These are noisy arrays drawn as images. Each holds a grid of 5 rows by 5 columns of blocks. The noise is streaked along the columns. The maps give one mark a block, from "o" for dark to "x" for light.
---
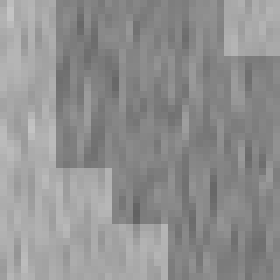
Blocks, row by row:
x o o o x
x o o o o
x o o o o
x x o o o
x x x o o
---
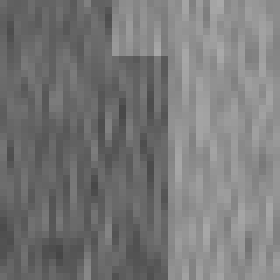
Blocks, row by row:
o o x x x
o o o x x
o o o x x
o o o x x
o o o x x
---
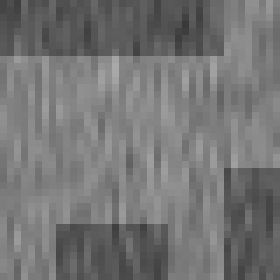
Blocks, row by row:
o o o o x
x x x x x
x x x x x
x x x x o
x o o x o
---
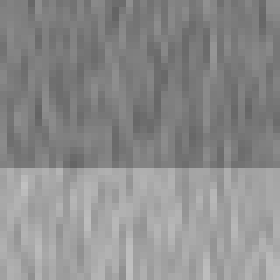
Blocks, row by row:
o o o o o
o o o o o
o o o o o
x x x x x
x x x x x
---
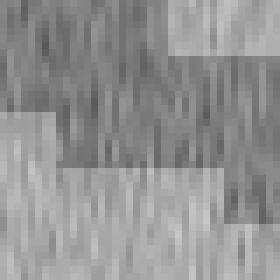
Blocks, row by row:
o o o x x
o o o o o
x o o o o
x x x x o
x x x x x
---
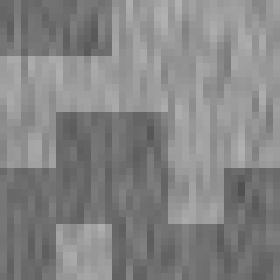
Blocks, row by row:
o o x x x
x x x x x
x o o x x
o o o x o
o x o o o
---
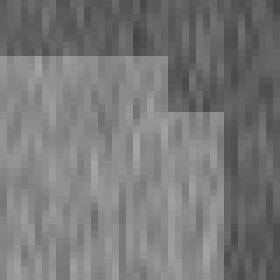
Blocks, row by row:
o o o o o
x x x o o
x x x x o
x x x x o
x x x x o
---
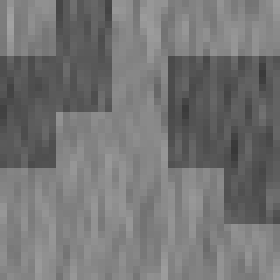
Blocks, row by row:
x o x x x
o o x o o
o x x o o
x x x x o
x x x x x
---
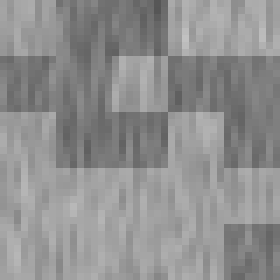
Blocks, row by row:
x o o x x
o o x o o
x o o x o
x x x x x
x x x x o
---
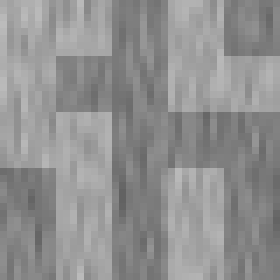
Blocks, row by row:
x x o x o
x o o x x
x x o o o
o x o x o
o x o x o
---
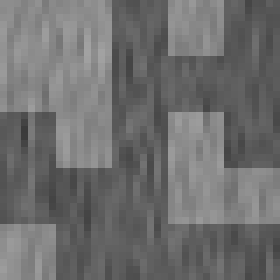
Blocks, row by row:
x x o x o
x x o o o
o x o x o
o o o x x
x o o o o
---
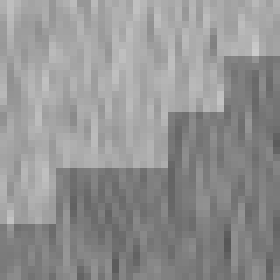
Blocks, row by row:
x x x x x
x x x x o
x x x o o
x o o o o
o o o o o
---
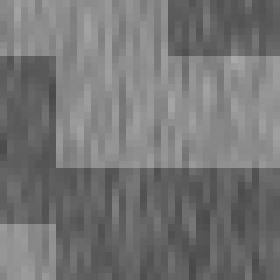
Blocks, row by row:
x x x o o
o x x x x
o x x x x
o o o o o
x o o o o
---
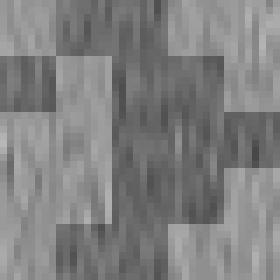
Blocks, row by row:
x o o x x
o x o o x
x x o o o
x x o o x
x o o x x
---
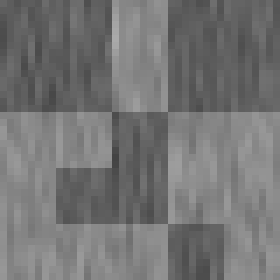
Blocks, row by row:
o o x o o
o o x o o
x x o x x
x o o x x
x x x o x
